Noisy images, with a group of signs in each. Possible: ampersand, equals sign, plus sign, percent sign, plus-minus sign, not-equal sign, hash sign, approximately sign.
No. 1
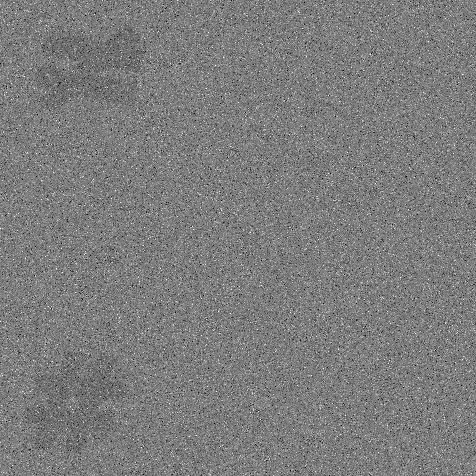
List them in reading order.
top left: dark not-equal sign; bottom left: dark hash sign
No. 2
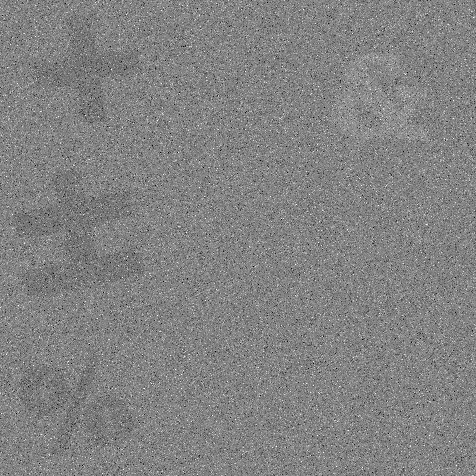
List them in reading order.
top left: dark plus sign; top right: light ampersand; middle left: dark plus-minus sign; bottom left: dark percent sign
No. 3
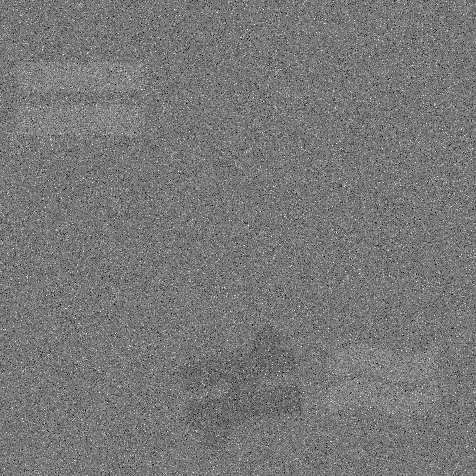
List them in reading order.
top left: light equals sign; bottom middle: dark not-equal sign; bottom right: light approximately sign
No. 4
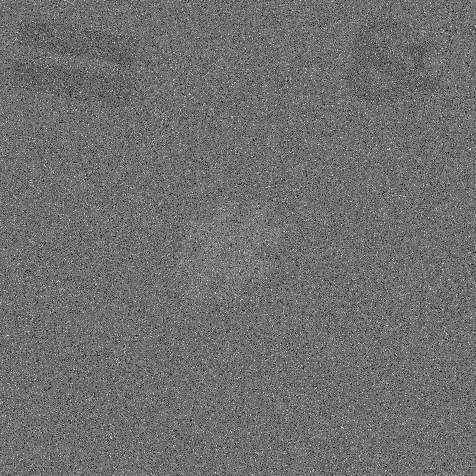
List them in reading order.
top left: dark equals sign; top right: dark ampersand; centre: light hash sign
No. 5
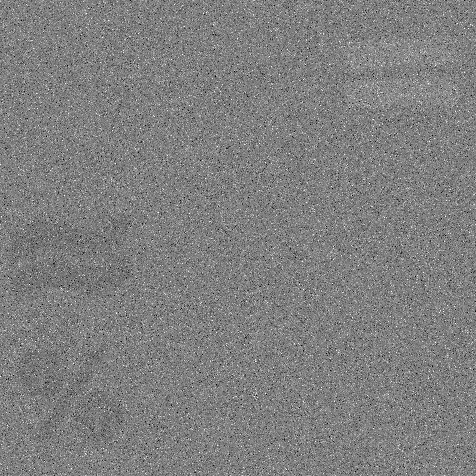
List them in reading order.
top right: light equals sign; middle left: dark approximately sign; bottom left: dark percent sign
